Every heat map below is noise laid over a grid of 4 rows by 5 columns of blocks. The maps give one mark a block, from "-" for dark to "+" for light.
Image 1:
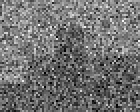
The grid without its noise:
+++++
++-++
+----
-----
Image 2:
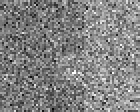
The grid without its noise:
---++
---++
--+++
---++
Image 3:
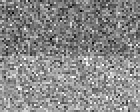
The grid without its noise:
-----
-----
+++++
+++++
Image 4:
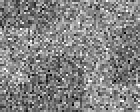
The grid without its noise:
--+++
++++-
+--+-
---++
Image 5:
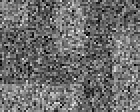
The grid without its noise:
+-+--
--+-+
----+
+++-+
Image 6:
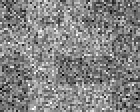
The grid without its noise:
-++--
++++-
-+---
-+++-
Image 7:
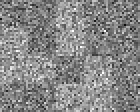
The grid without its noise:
--+--
+-+--
++-+-
--++-
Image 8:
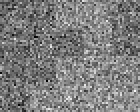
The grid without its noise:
--++-
---+-
--+++
-++++
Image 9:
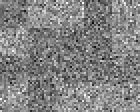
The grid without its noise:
-++-+
+---+
-----
+-+++
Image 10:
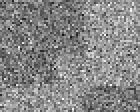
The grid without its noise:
---++
---++
--+++
+++--
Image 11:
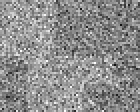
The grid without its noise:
++---
++---
-+++-
-++--
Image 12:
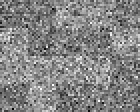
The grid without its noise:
--++-
+---+
++++-
-+---
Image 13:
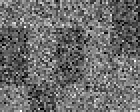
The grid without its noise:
++++-
-+-+-
-+-++
+-+++
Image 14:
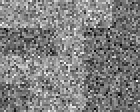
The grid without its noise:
++++-
--+--
+++--
-++--
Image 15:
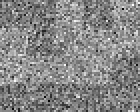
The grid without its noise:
--+-+
+-+++
++++-
-----
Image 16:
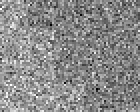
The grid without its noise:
+----
++---
++---
+++--
